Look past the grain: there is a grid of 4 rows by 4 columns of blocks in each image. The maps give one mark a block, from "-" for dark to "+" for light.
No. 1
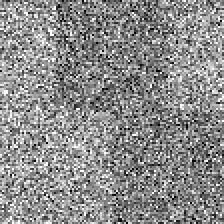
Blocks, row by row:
+ - - +
+ - - +
+ + - -
+ + - -
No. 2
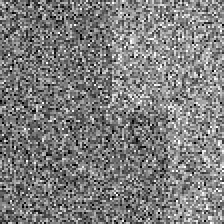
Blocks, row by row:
- - + +
- - + +
- - - +
- - - +
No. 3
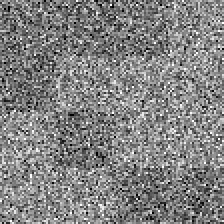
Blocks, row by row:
- - - +
- + + +
+ - + +
+ + - -
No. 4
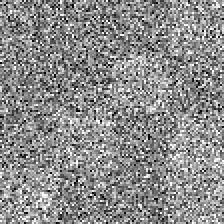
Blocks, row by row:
- - - +
- - + -
- + - +
+ - - +
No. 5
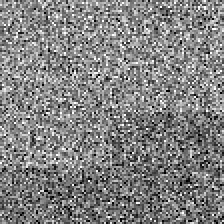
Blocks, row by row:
+ + + +
+ + + +
+ + - -
- - - -
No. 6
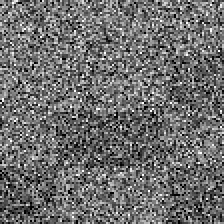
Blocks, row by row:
+ + + +
+ + + -
+ - - +
- + + -
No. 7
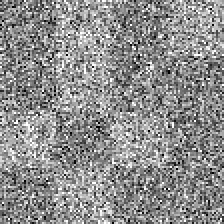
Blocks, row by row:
- + - +
- + - -
+ - + -
- + - -
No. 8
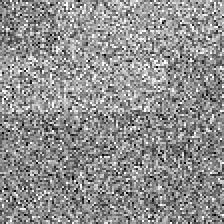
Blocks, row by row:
- + + +
+ + + -
- - - -
- - - -
